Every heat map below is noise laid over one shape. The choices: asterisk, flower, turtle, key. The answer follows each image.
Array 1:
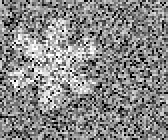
asterisk
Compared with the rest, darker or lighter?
lighter
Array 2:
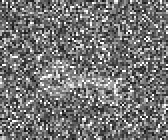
key
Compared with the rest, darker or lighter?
lighter
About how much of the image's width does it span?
half
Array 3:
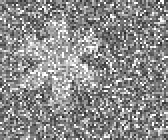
asterisk
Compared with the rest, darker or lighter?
lighter
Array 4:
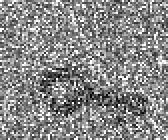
key
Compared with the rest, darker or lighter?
darker
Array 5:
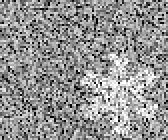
asterisk
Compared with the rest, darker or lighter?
lighter
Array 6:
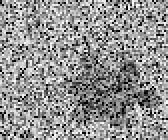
turtle
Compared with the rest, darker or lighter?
darker
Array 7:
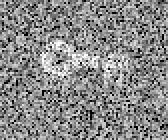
key
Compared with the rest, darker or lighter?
lighter
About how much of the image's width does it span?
half
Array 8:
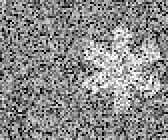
asterisk
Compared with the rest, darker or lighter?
lighter
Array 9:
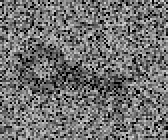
key
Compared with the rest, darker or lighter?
darker
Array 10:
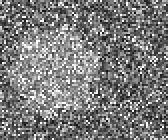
flower
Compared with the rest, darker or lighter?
lighter
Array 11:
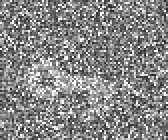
key
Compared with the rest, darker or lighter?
lighter
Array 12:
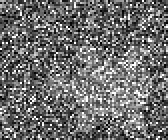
turtle
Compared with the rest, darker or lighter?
lighter
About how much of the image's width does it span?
two thirds
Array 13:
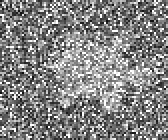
turtle
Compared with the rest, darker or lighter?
lighter
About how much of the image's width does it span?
two thirds
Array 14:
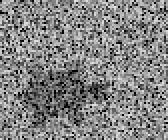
turtle
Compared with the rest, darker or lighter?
darker
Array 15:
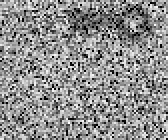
key
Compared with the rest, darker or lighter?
darker
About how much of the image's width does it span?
half
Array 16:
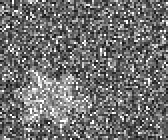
turtle
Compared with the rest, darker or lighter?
lighter
